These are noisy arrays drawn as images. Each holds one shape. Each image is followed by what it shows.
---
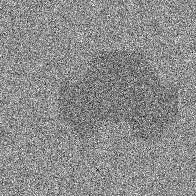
car
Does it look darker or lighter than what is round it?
darker
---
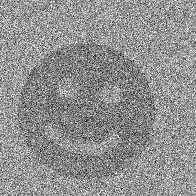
smiling face
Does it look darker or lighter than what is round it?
darker
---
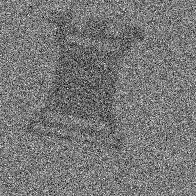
chess rook
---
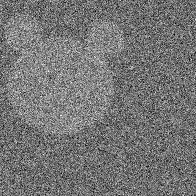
bear's head
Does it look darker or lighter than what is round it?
lighter
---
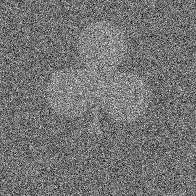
club
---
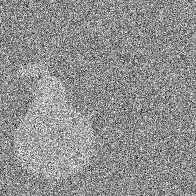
pear
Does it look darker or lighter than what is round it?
lighter
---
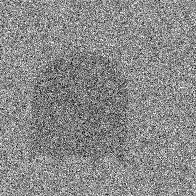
ghost
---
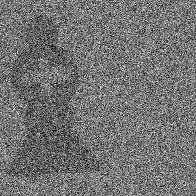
chess bishop
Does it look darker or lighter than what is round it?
darker
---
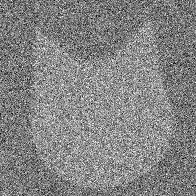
cat's head
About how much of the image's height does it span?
nearly all
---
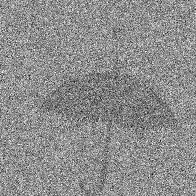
umbrella
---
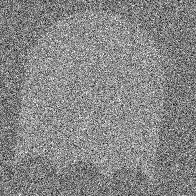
ghost
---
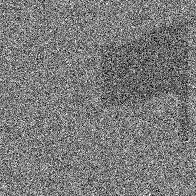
flag
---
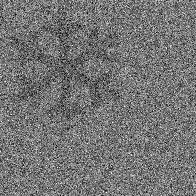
snowflake
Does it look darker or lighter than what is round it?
darker
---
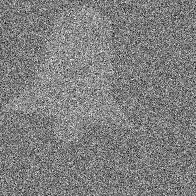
bell
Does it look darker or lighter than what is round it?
lighter
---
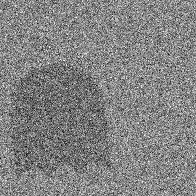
ghost
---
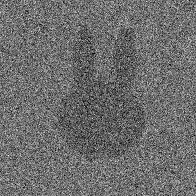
rabbit's head
